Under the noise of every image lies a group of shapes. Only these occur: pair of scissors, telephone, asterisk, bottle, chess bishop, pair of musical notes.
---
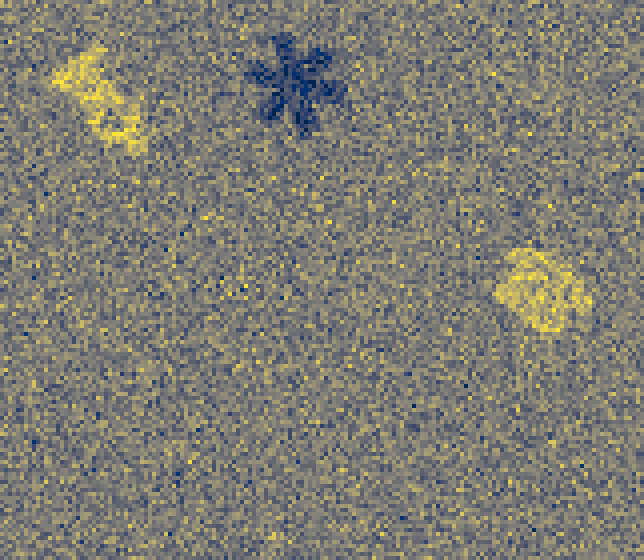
top left: light chess bishop; top middle: dark asterisk; middle right: light telephone
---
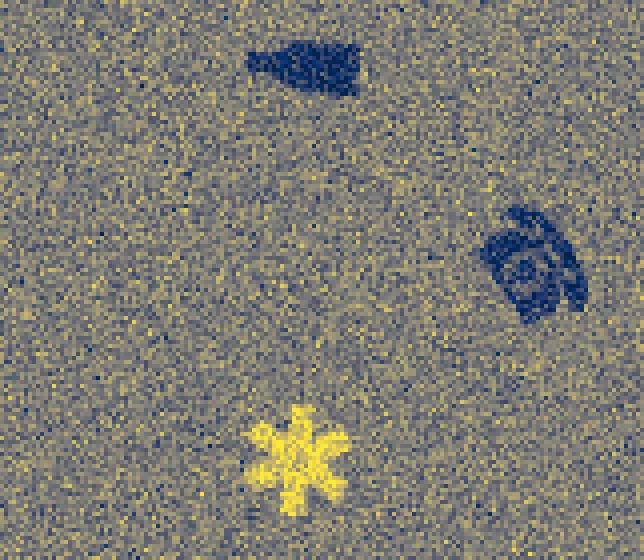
top middle: dark bottle; middle right: dark telephone; bottom middle: light asterisk
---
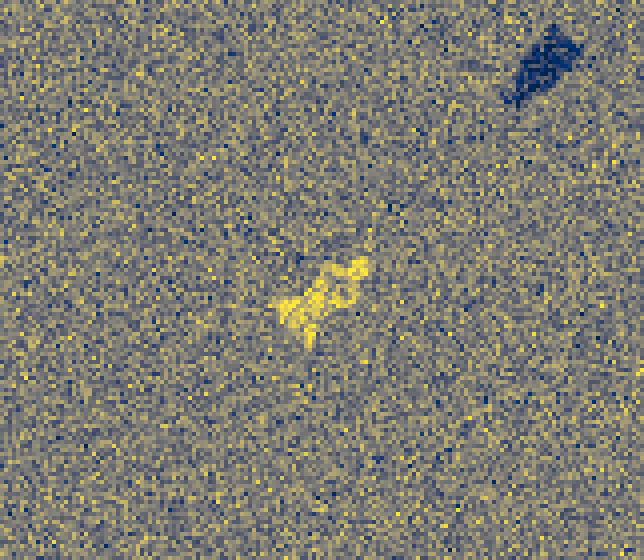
top right: dark bottle; centre: light chess bishop
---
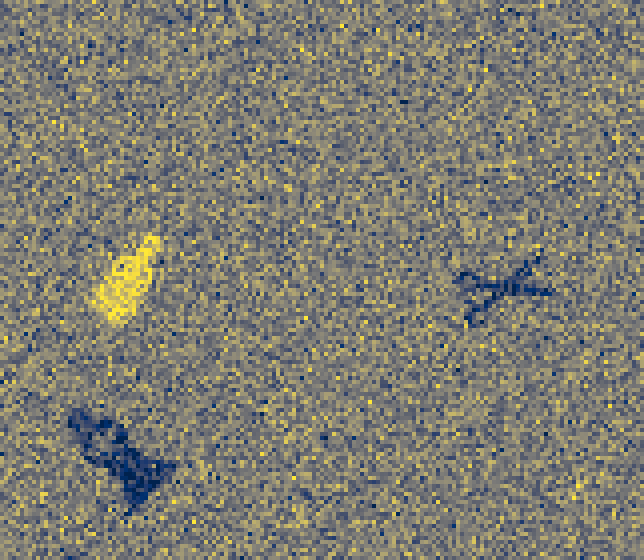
middle left: light bottle; middle right: dark pair of scissors; bottom left: dark chess bishop
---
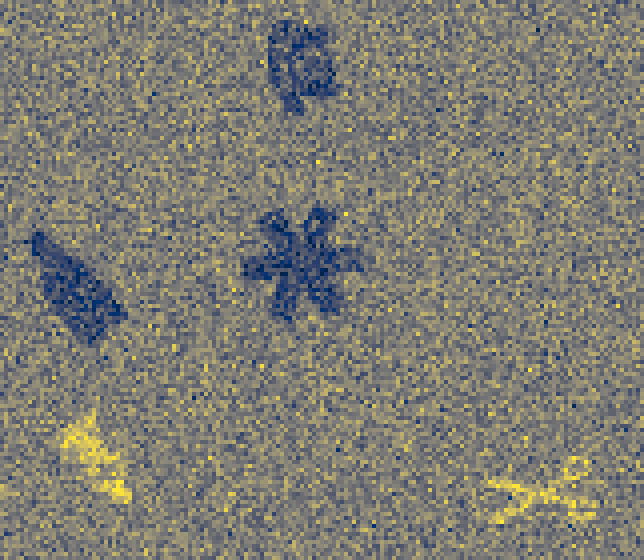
top middle: dark telephone; middle left: dark bottle; centre: dark asterisk; bottom left: light chess bishop; bottom right: light pair of scissors
